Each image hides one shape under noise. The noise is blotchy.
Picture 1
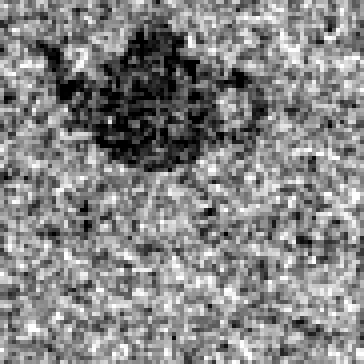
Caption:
dark teapot
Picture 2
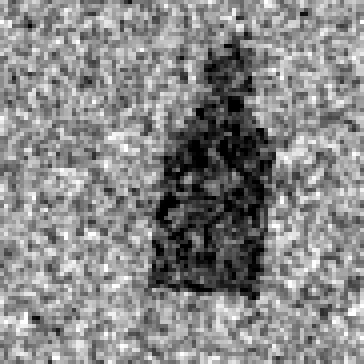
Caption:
dark bottle
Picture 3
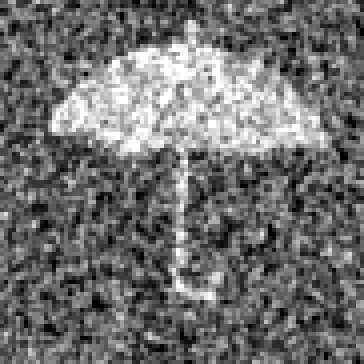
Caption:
light umbrella
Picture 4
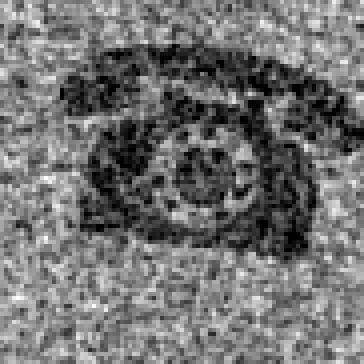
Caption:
dark telephone
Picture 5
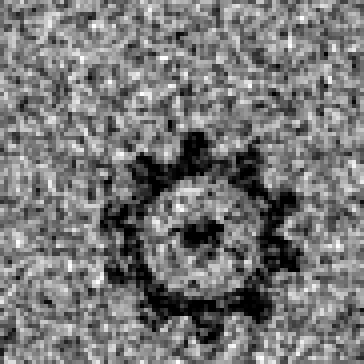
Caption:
dark gear
